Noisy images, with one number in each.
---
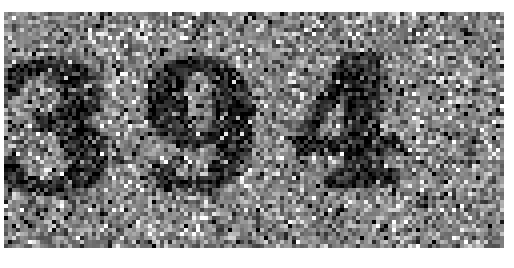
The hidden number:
394
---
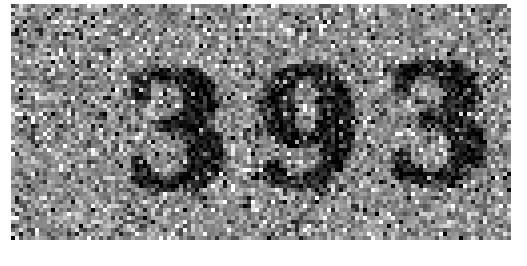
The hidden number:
393
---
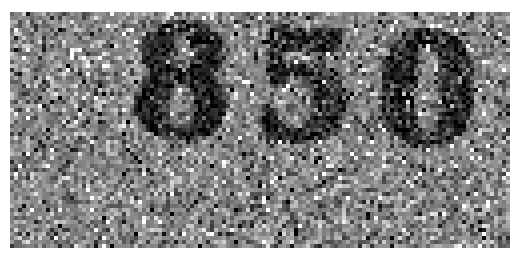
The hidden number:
850
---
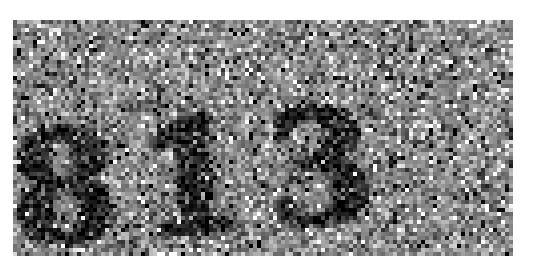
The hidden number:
813
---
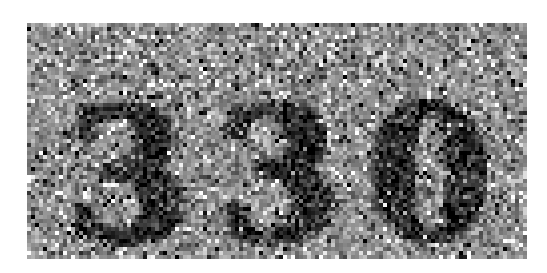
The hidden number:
330
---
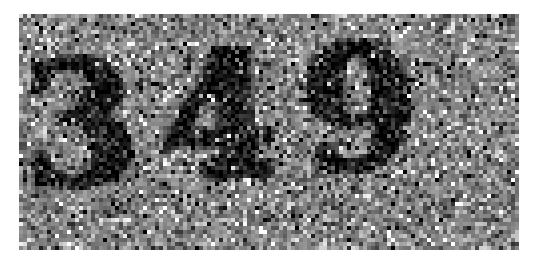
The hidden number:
349
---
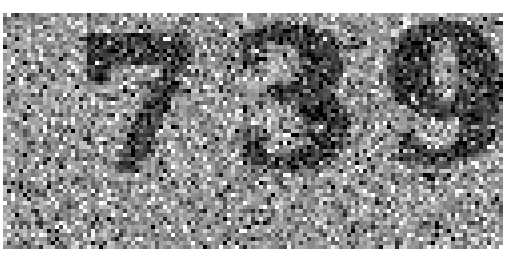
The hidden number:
739
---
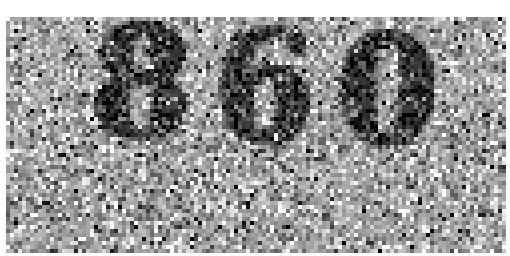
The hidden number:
860
